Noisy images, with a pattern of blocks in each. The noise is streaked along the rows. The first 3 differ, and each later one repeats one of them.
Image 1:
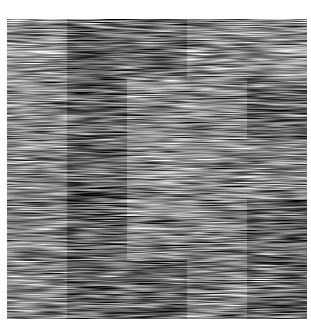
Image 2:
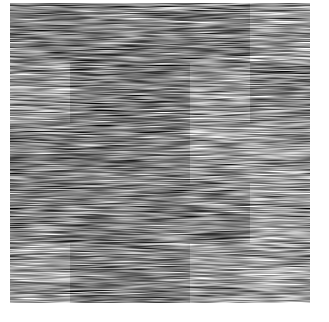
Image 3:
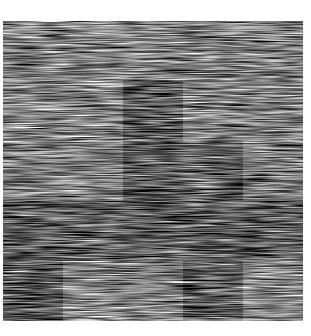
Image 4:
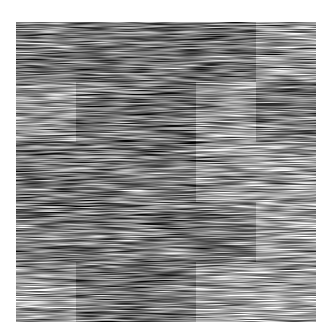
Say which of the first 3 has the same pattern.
2
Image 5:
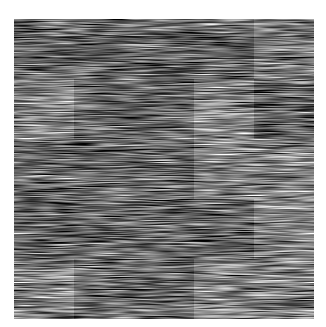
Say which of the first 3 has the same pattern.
2
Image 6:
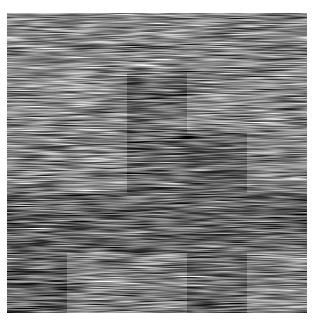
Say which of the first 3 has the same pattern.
3
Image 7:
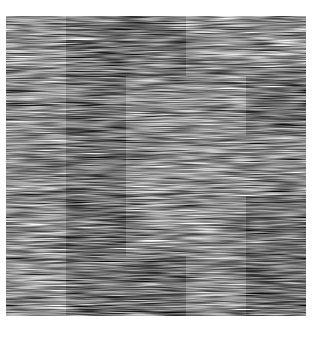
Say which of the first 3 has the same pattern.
1
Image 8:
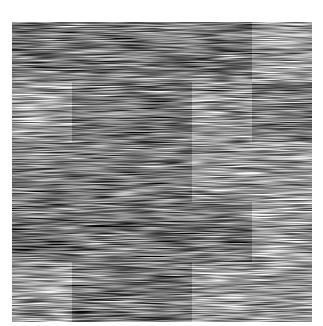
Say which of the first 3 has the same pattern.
2
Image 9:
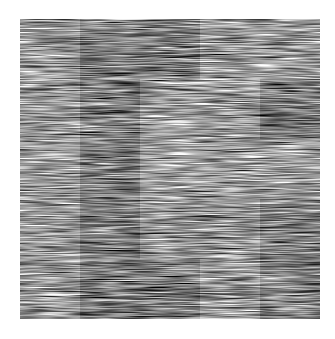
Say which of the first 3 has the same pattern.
1
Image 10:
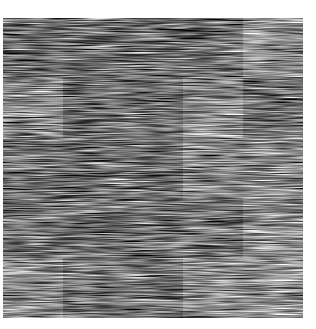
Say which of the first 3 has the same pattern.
2
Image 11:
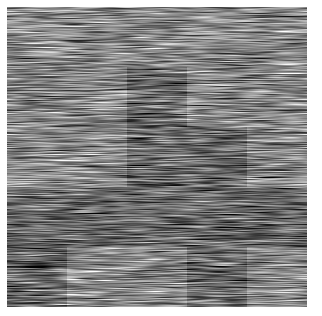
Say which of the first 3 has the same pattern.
3
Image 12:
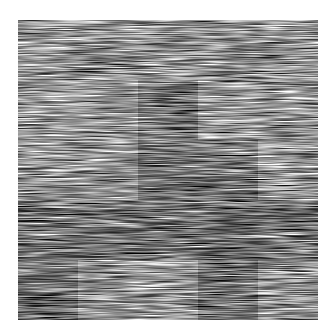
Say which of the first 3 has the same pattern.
3
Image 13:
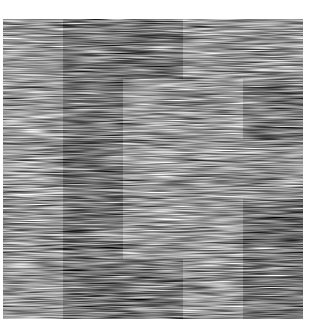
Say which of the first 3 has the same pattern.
1
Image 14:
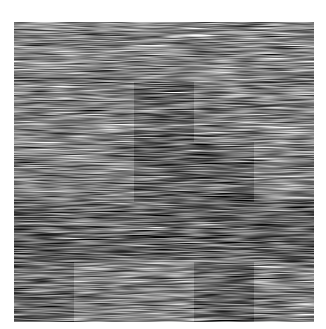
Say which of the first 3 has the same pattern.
3
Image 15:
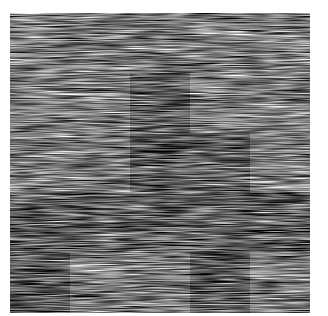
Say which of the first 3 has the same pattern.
3
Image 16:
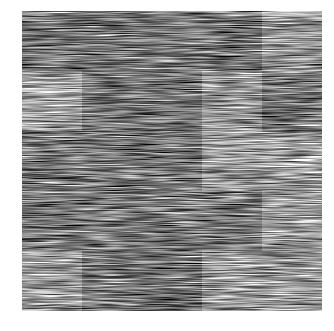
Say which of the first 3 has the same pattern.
2
